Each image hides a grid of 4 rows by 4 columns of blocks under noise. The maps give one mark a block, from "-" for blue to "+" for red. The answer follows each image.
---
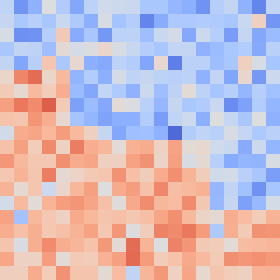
- - - -
+ - - -
+ + + -
+ + + +
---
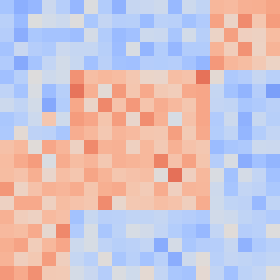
- - - +
- + + -
+ + + -
+ - - -
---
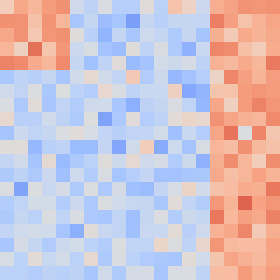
+ - - +
- - - +
- - - +
- - - +
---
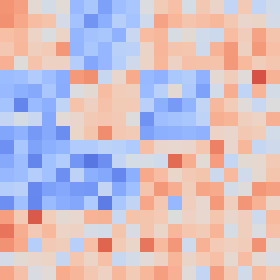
+ - + +
- + - +
- - + +
+ + + +
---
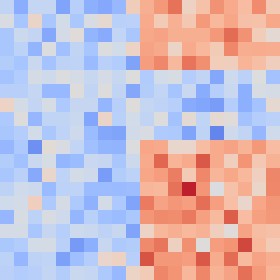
- - + +
- - - -
- - + +
- - + +
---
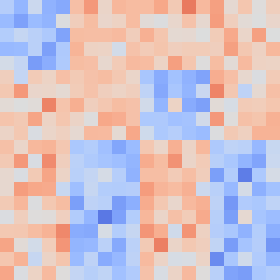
- + + +
+ + - +
+ - + -
+ - + -
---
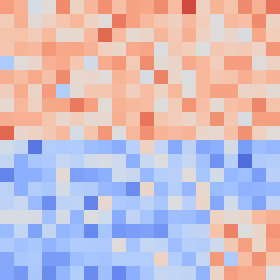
+ + + +
+ + + +
- - - -
- - - +
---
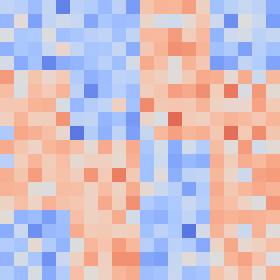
- - + -
+ - + +
+ + - +
- + - +
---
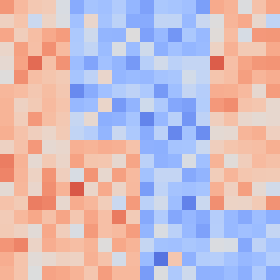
+ - - +
+ - - +
+ + - +
+ + - -
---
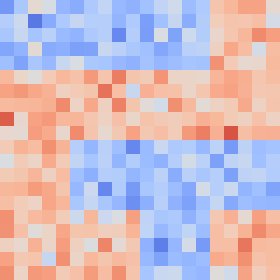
- - - +
+ + + +
+ - - -
+ + - +
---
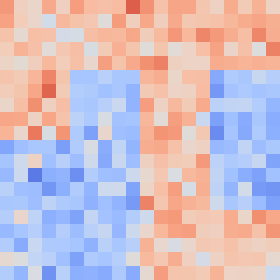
+ + + +
+ - + -
- - + -
- - + +
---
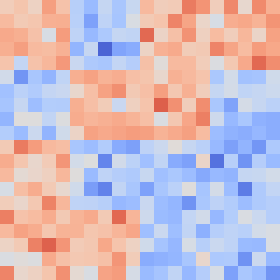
+ - + +
- + + -
+ - - -
+ + - -
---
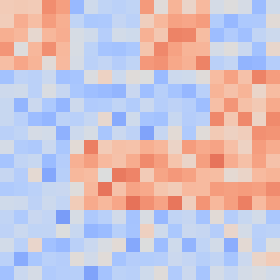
+ - + -
- - - +
- + + +
- - - -
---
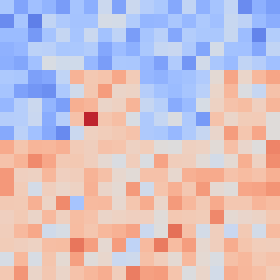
- - - -
- + - +
+ + + +
+ + + +
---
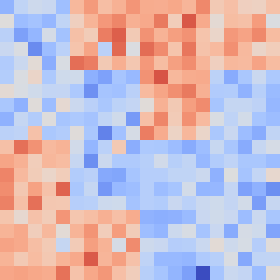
- + + +
- - + -
+ - - -
+ + - -
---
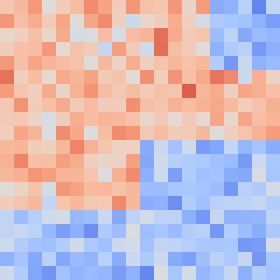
+ + + -
+ + + +
+ + - -
- - - -
